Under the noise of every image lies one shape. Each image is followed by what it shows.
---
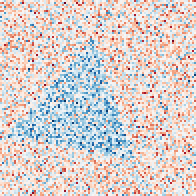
triangle
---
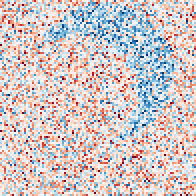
crescent
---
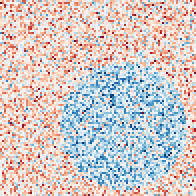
disc
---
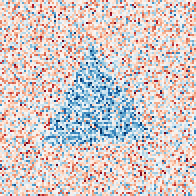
triangle
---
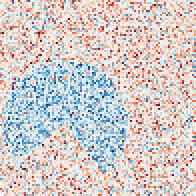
disc with a wedge cut out
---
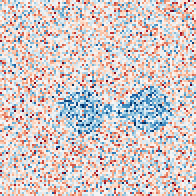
dumbbell
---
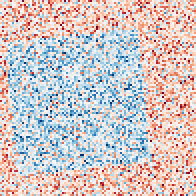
square
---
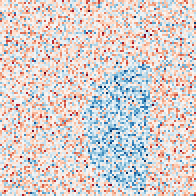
half disc
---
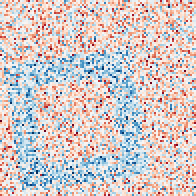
square frame
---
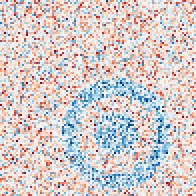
bullseye
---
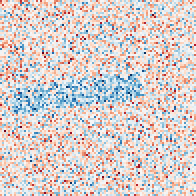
bar
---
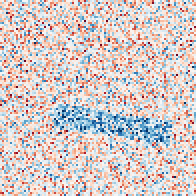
bar
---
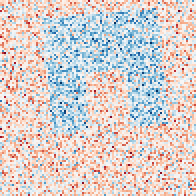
square with a notch
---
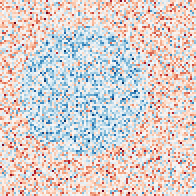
disc
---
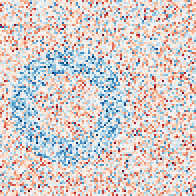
ring
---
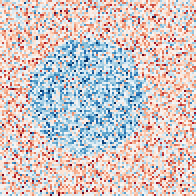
disc
